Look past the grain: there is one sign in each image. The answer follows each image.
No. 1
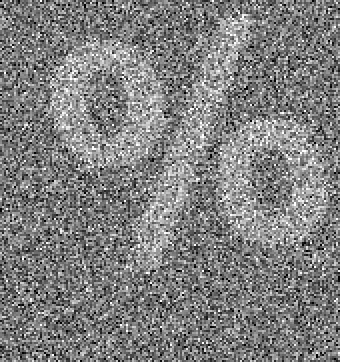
percent sign
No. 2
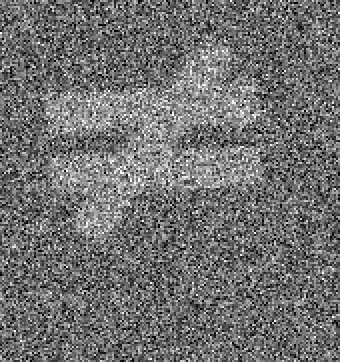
not-equal sign
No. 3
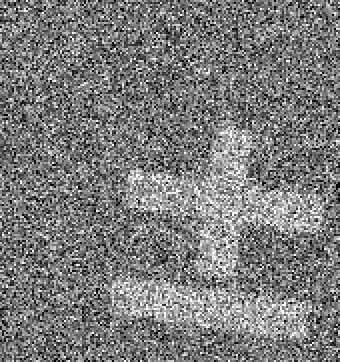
plus-minus sign
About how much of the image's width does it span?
two thirds
